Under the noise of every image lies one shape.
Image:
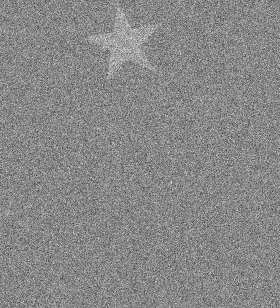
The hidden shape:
star
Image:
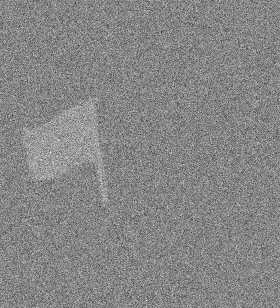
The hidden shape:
flag
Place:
middle left
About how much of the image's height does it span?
a third
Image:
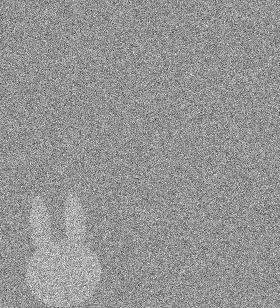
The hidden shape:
rabbit's head
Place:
bottom left
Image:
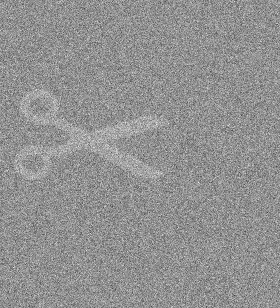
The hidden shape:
pair of scissors
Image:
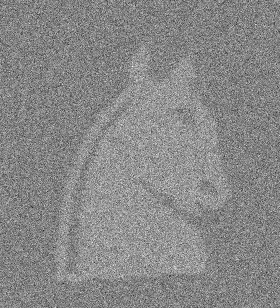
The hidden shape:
chess knight
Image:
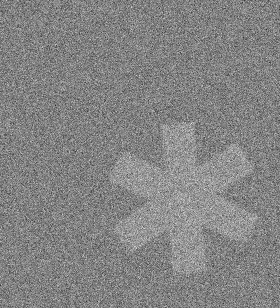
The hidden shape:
asterisk
